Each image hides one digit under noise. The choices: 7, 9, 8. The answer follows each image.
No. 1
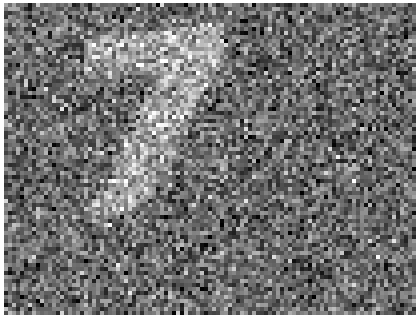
7
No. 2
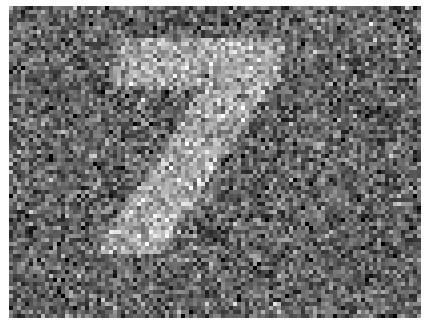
7
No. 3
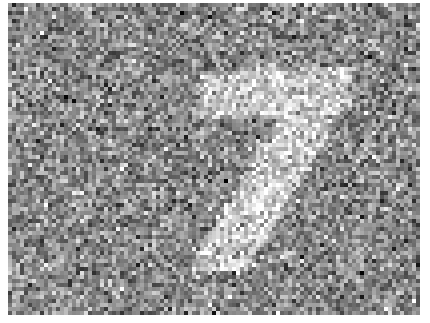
7
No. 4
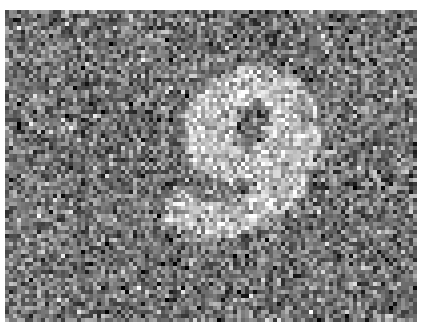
9
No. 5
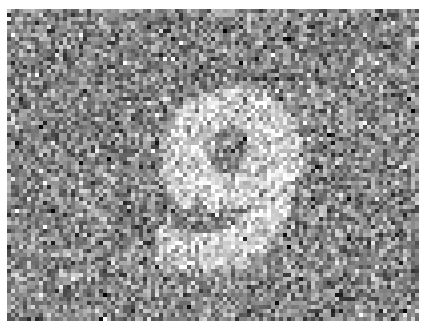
9
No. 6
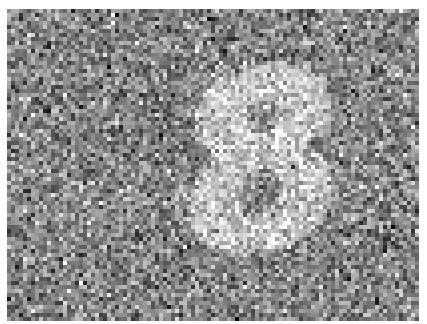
8
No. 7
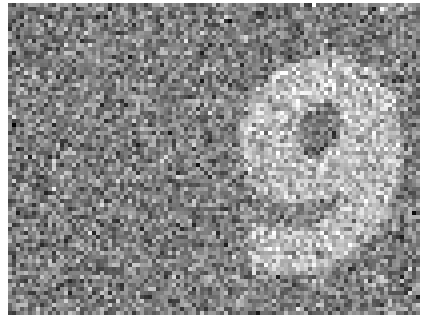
9
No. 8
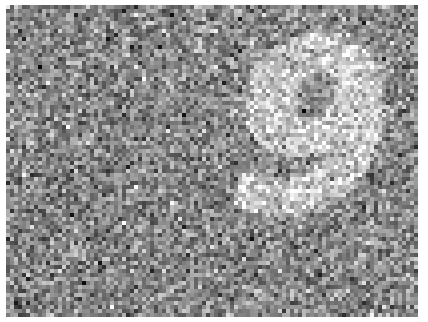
9
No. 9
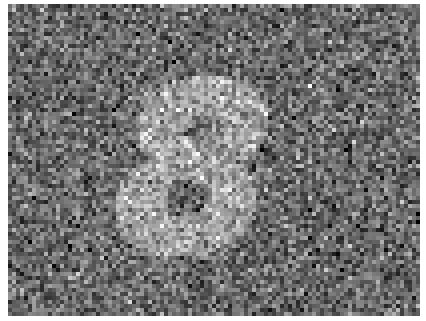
8
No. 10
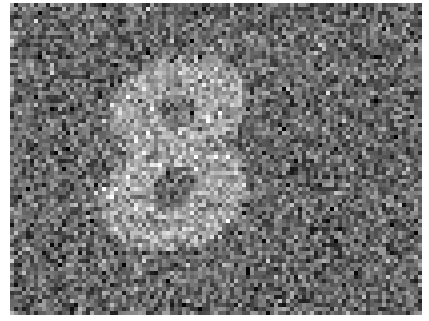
8
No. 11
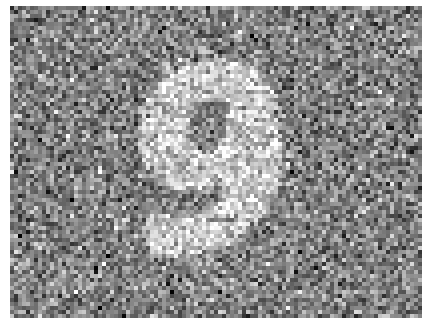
9
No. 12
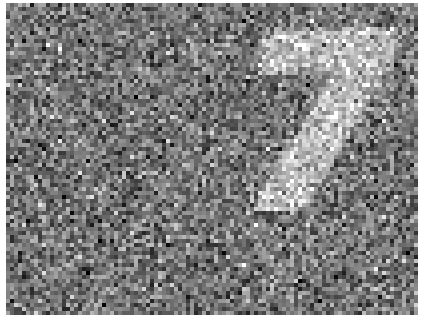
7
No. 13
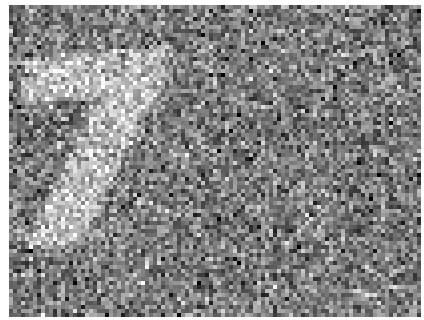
7
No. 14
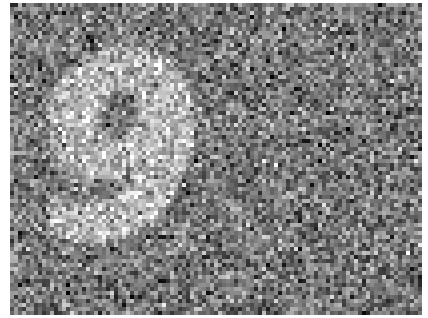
9
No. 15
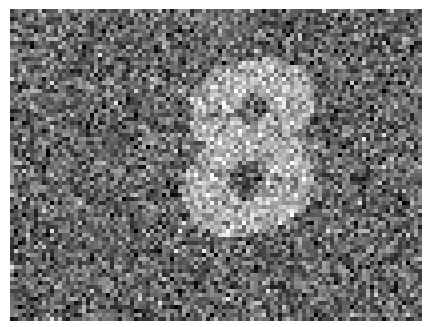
8
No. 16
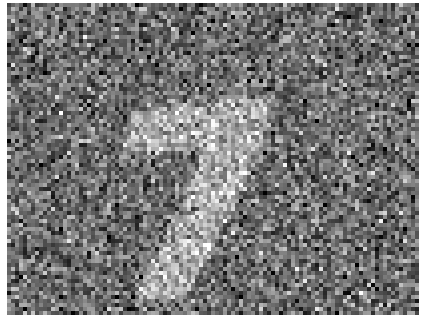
7
